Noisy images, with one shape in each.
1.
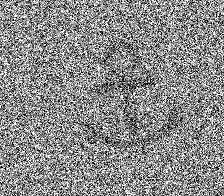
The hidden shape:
anchor
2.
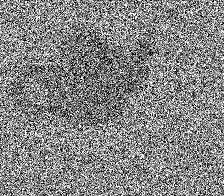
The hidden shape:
teapot
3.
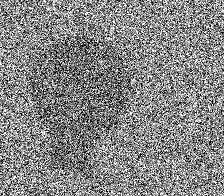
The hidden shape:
light bulb
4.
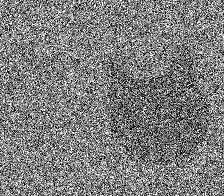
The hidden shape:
cat's head
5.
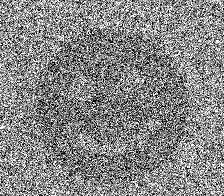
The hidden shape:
smiling face
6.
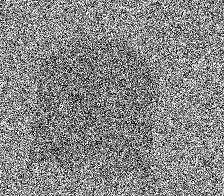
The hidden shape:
ghost
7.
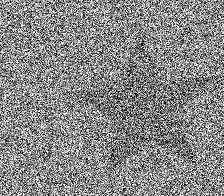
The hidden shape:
star
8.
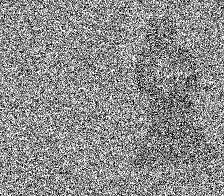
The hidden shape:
chess bishop
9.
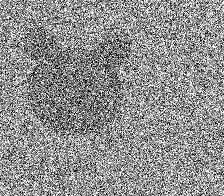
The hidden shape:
bear's head
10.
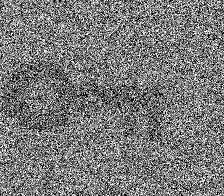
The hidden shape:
key
